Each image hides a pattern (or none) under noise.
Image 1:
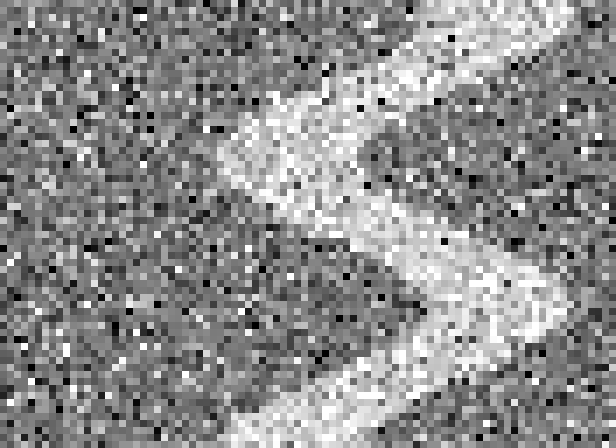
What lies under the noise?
a wavy band
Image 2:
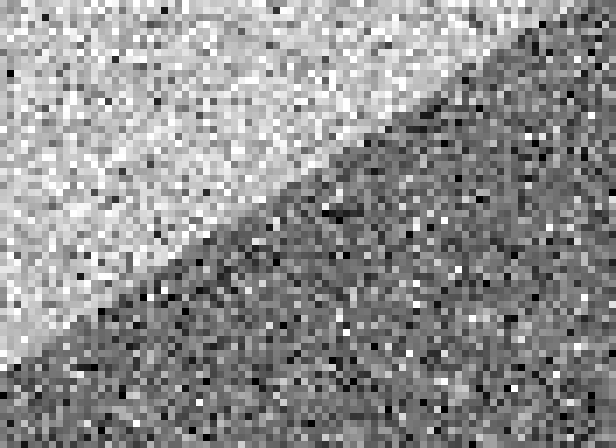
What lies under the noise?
a sharp edge
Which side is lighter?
top left
